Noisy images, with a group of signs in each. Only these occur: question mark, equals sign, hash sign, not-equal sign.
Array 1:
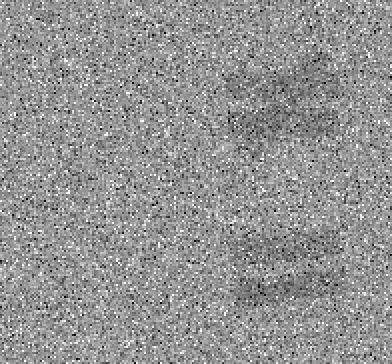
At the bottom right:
equals sign
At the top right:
not-equal sign
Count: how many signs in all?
2
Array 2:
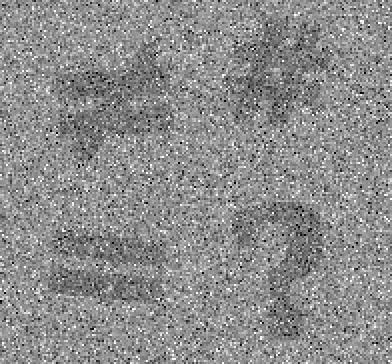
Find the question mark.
bottom right
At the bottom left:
equals sign
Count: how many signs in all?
4
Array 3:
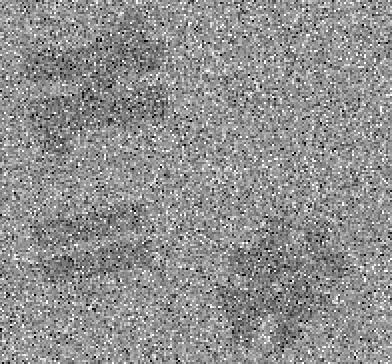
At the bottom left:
equals sign
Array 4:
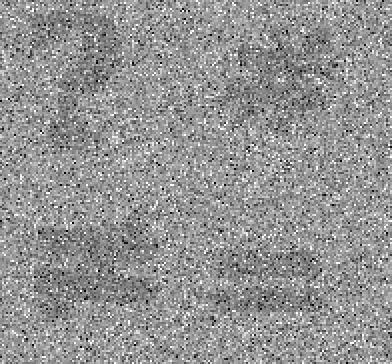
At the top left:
question mark
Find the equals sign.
bottom right
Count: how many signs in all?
4
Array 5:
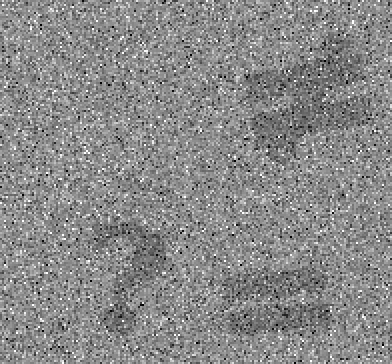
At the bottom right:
equals sign
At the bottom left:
question mark
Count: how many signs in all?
3
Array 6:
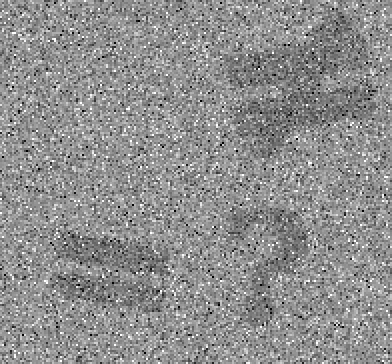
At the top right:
not-equal sign
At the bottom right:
question mark
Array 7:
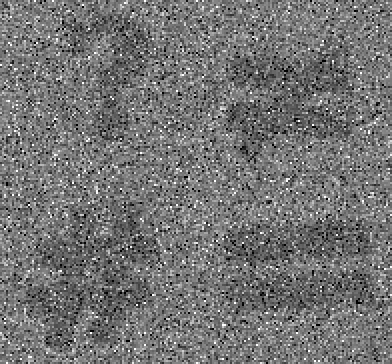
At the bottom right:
equals sign
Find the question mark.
top left
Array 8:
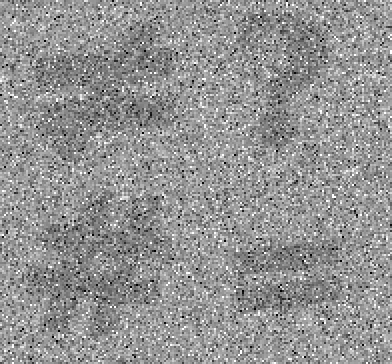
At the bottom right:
equals sign
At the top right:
question mark
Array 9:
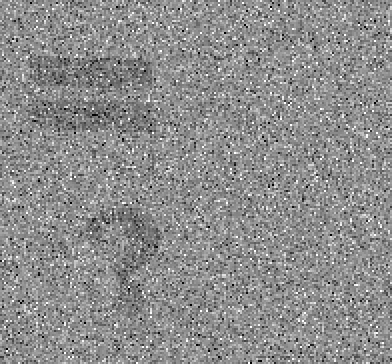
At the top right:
nothing
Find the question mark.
bottom left
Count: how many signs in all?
2
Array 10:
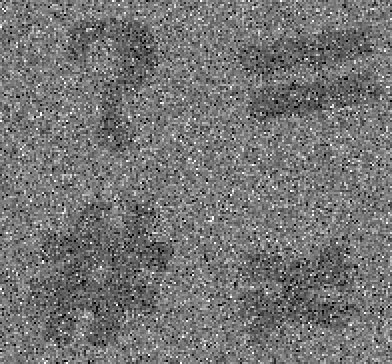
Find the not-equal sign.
bottom right
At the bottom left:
hash sign
